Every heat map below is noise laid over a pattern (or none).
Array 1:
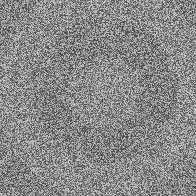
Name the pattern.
rings round one point
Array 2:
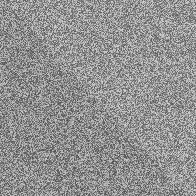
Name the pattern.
a sharp edge
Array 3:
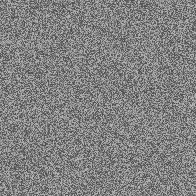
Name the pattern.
only noise
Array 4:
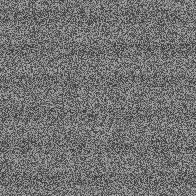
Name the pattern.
horizontal stripes
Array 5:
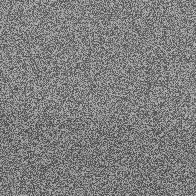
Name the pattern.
a sharp edge
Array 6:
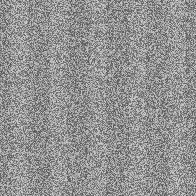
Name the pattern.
vertical stripes
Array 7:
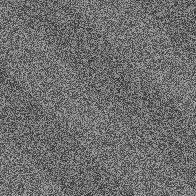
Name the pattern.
diagonal stripes
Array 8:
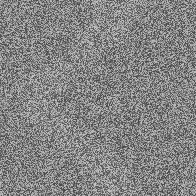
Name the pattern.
a wavy band
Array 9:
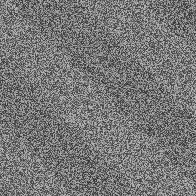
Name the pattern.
diagonal stripes
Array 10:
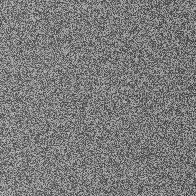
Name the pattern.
a smooth slope
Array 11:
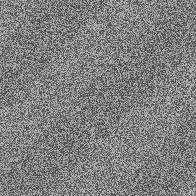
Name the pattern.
diagonal stripes
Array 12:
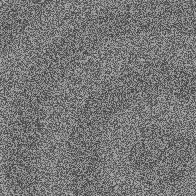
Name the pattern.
rings round one point
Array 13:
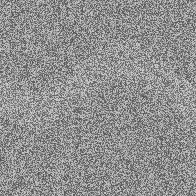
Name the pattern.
a wavy band
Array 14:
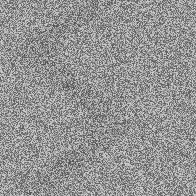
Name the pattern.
a wavy band
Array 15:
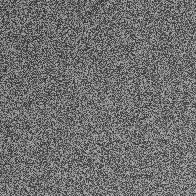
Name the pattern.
a smooth slope
